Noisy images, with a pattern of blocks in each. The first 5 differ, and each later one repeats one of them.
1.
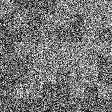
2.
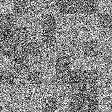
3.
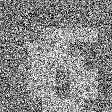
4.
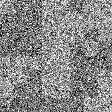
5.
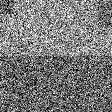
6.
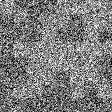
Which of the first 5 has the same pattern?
1
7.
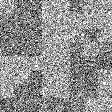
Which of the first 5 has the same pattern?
4
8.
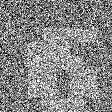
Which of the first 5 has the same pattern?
3
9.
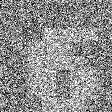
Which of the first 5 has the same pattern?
3
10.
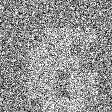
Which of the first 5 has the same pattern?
3
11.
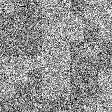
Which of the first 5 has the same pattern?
4
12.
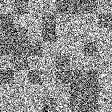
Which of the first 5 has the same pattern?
2
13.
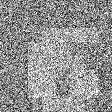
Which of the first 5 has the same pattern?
3
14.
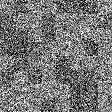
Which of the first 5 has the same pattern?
2
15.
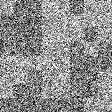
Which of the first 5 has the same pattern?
4
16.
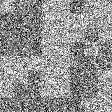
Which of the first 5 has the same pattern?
4
